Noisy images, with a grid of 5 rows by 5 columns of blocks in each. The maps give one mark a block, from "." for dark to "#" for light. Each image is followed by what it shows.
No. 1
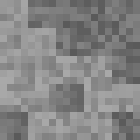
# . . . .
# # . . .
# # # # .
# # . # #
. # # # .
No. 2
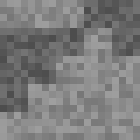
# # # . .
. . . # .
. . # # #
. # # # #
# # # # #
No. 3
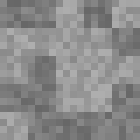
. . # . #
# # # # .
# . # # #
. . # # .
# . . . .
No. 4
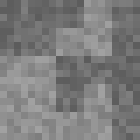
. . . # .
. . # # .
# # . . .
# # . # .
# # # # .
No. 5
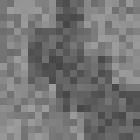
# # . # #
# . . # #
# . . . #
# # . . .
# # # . .
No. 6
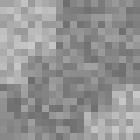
# # . . .
# # . . .
# . . . .
. . . . #
. . . # #
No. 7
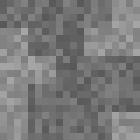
. . . . #
# . . # #
# # . . .
# . . . .
# . . . #
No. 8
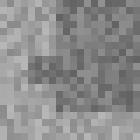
# # . . .
# # . . .
# . . . .
# # . . .
# # # # #
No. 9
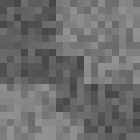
. . # # #
. . # # #
. . . # #
# # . . .
# # # . .
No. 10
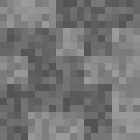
# # . . .
. . # . #
# . . # #
. . . . #
. # # . #
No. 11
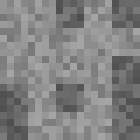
# # . # .
# # # # #
# # # # .
. # . # .
. # # # .
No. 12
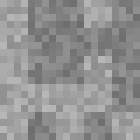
# . . # .
# . . . .
# . . # .
# # # # .
# . # . #
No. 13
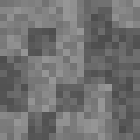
# # # . #
# . # . .
. # # . .
. # . # .
# . # # .
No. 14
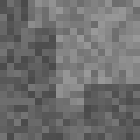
. # # # #
. . # # #
. . # # #
. . # . .
. . . . .
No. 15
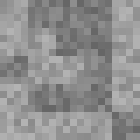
# . . . #
# # . . #
. # # . #
# . . . #
# # # # .
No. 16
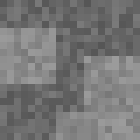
. . . . .
# # . . .
# # . # #
. . . # #
. . # # #
